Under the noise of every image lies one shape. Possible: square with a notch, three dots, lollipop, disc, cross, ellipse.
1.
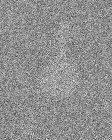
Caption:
light lollipop
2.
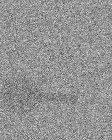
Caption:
dark lollipop
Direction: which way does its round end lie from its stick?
left
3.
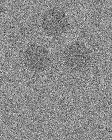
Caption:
dark three dots
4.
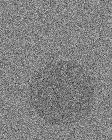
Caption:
dark disc
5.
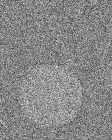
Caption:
light disc
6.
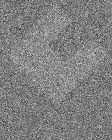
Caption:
light square with a notch
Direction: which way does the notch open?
up and right
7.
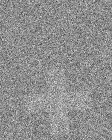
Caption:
light cross
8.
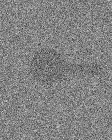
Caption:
dark lollipop
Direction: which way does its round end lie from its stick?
left
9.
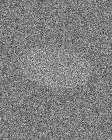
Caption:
light ellipse
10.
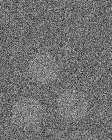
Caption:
light three dots
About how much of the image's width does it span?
two thirds
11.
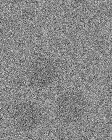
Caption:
dark three dots
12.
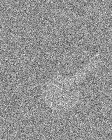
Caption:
light lollipop
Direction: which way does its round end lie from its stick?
down and left
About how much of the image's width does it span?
half
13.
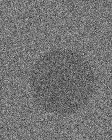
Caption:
dark disc
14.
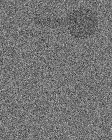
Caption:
dark lollipop
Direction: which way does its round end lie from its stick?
right
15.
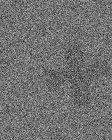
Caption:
dark cross
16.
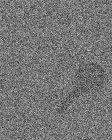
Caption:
dark lollipop
